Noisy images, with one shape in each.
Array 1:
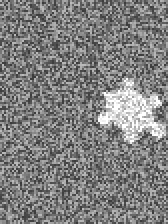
turtle
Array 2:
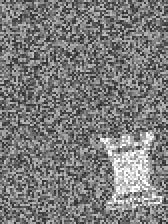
chess rook
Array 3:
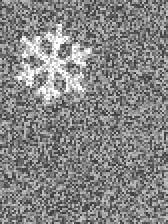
snowflake
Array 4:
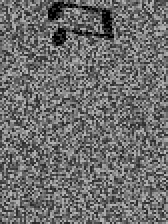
pair of musical notes
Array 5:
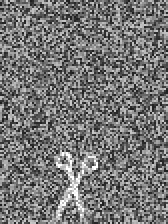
pair of scissors
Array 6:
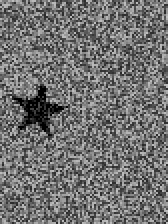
star
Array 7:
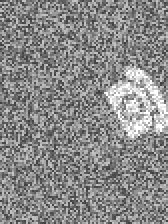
telephone
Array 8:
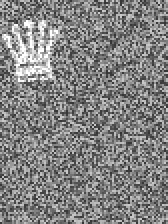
chess queen
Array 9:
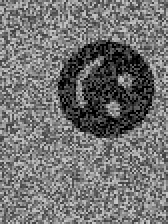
smiling face
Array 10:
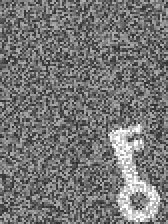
key
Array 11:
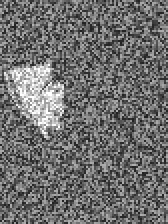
chess knight
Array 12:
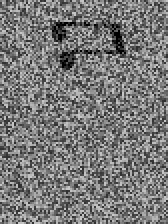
pair of musical notes
